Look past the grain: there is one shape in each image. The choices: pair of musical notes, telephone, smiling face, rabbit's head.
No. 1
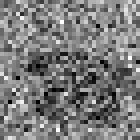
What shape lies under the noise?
telephone
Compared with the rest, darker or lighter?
darker
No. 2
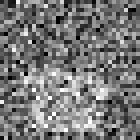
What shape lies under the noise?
telephone
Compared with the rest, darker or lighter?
lighter
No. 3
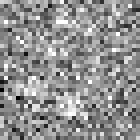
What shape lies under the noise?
pair of musical notes
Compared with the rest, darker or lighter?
lighter
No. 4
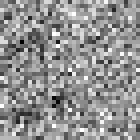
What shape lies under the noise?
pair of musical notes
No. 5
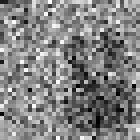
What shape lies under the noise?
rabbit's head
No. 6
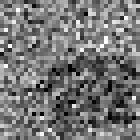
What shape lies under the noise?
telephone
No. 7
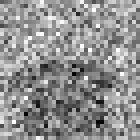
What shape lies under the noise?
telephone
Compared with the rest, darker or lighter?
darker
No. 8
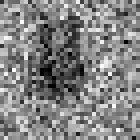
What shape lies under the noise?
rabbit's head
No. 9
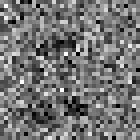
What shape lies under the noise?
pair of musical notes
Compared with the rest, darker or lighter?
darker
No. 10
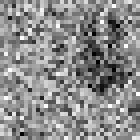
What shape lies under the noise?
rabbit's head
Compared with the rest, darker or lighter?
darker
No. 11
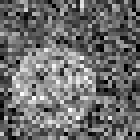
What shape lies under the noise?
smiling face
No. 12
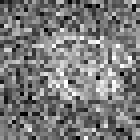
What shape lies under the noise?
telephone
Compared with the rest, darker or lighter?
lighter
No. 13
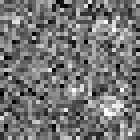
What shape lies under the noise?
pair of musical notes
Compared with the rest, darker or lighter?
lighter
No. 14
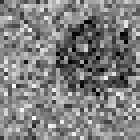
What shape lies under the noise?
smiling face
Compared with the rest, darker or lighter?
darker
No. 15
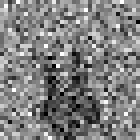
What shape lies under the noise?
rabbit's head
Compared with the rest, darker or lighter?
darker
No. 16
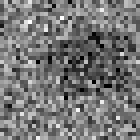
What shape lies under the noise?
telephone
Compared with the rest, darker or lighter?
darker
